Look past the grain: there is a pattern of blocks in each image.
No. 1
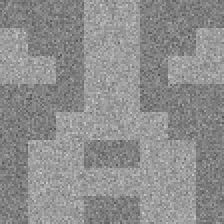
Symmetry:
left and right mirror each other
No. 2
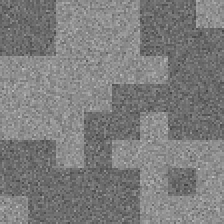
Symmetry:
mirrored about the diagonal from the top left
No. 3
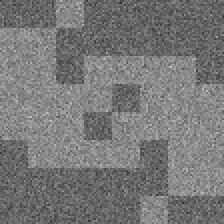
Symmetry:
the same after a half turn
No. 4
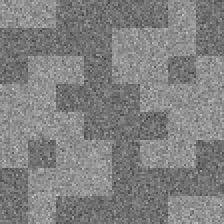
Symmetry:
the same after a half turn
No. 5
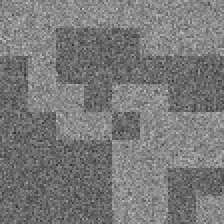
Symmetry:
no symmetry
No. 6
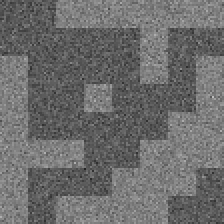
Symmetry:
mirrored about the diagonal from the top left
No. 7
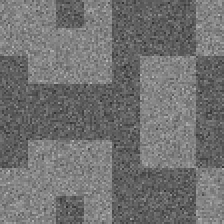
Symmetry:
top and bottom mirror each other
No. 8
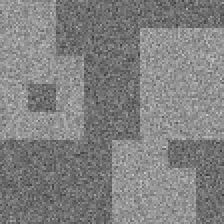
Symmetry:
no symmetry
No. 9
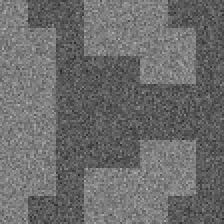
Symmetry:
top and bottom mirror each other
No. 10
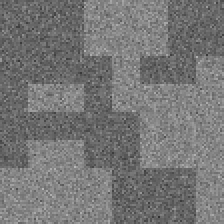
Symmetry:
no symmetry
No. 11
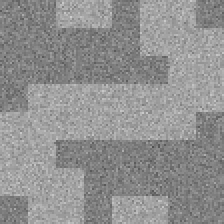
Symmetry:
the same after a half turn
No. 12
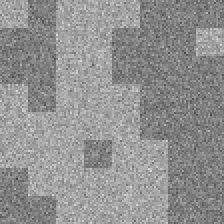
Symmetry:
no symmetry
